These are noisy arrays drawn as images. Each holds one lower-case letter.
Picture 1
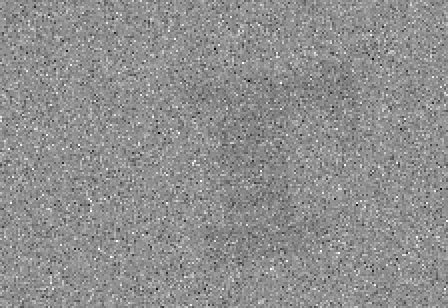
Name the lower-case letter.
r
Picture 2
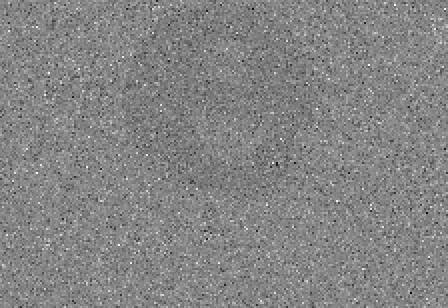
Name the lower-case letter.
e
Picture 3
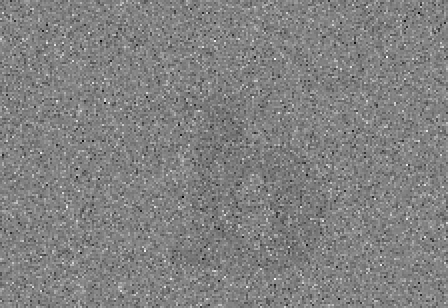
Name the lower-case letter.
b
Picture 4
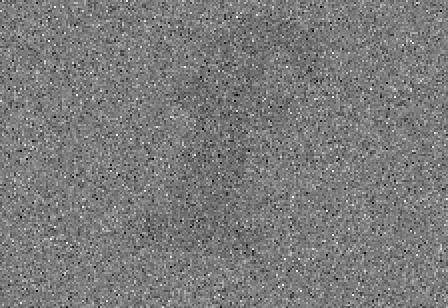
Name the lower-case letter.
f
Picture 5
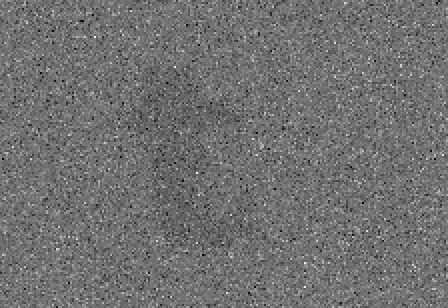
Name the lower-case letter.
t
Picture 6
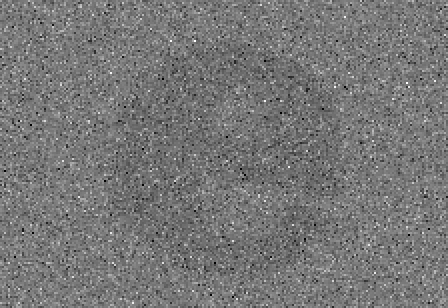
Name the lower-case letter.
e
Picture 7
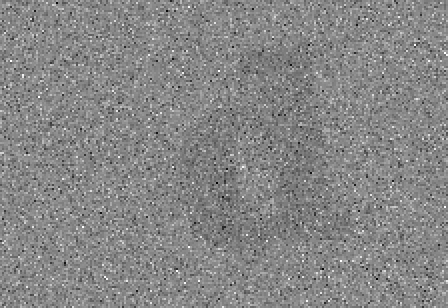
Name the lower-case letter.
d
